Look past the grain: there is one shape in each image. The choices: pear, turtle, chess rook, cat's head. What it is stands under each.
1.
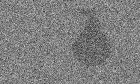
pear
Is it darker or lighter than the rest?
darker
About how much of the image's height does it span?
two thirds
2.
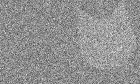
cat's head
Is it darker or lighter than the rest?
lighter
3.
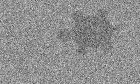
turtle
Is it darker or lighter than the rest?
darker
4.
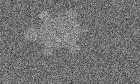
turtle
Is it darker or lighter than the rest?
lighter
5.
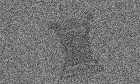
chess rook
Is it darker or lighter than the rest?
darker
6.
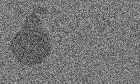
pear
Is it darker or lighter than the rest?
darker
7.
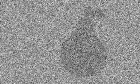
pear
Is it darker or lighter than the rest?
darker
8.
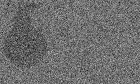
pear
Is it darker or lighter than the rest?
darker
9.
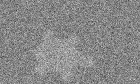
turtle
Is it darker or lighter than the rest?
lighter
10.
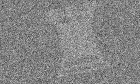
chess rook
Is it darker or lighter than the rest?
lighter
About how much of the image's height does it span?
nearly all
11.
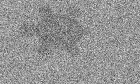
turtle
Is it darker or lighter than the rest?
darker
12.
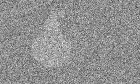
pear
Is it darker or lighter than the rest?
lighter
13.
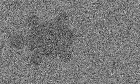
turtle
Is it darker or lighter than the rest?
darker
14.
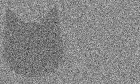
cat's head
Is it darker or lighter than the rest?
darker
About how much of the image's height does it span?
nearly all
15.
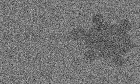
turtle
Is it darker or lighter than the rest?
darker
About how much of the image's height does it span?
two thirds
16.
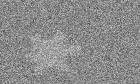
turtle
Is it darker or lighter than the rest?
lighter
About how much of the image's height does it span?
half
